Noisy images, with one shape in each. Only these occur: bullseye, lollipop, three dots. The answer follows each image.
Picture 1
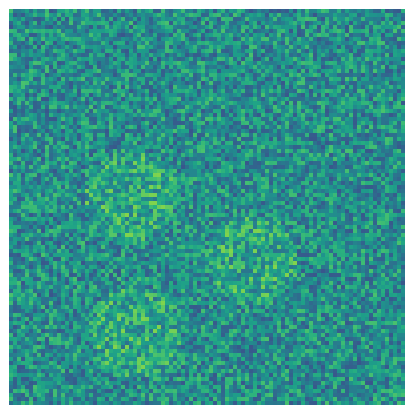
three dots
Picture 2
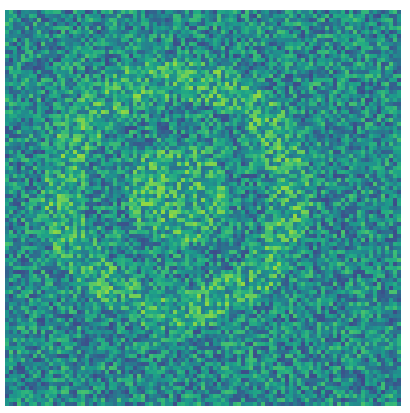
bullseye
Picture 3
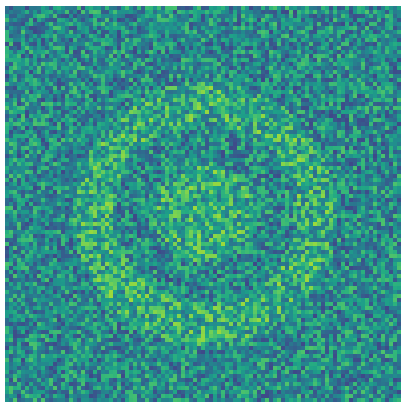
bullseye
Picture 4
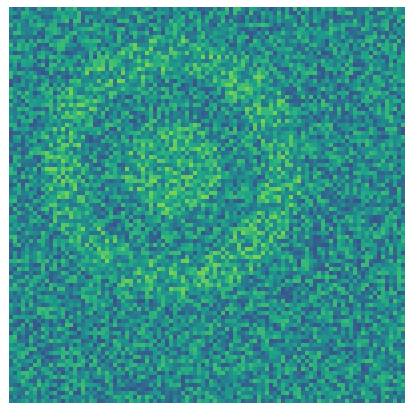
bullseye
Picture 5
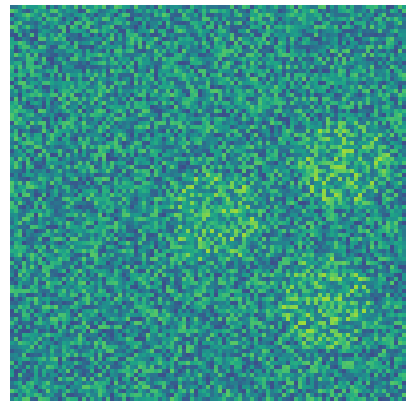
three dots
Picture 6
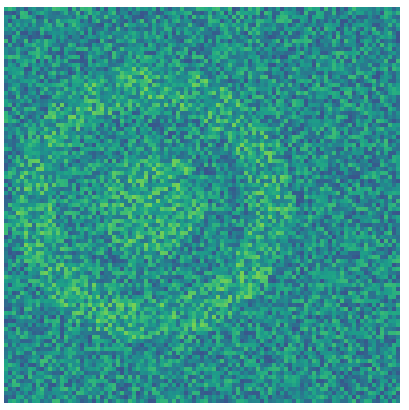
bullseye
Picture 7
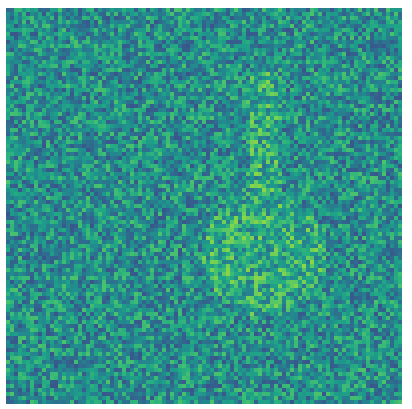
lollipop
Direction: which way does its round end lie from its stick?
down
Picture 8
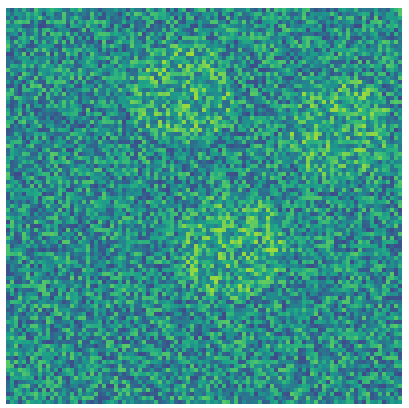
three dots
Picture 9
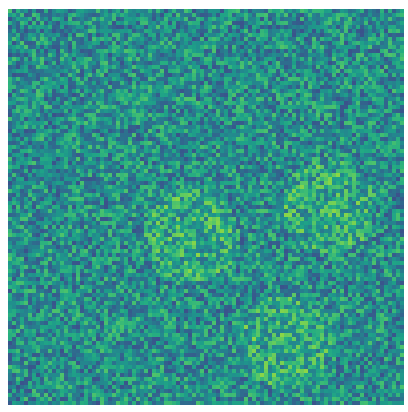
three dots
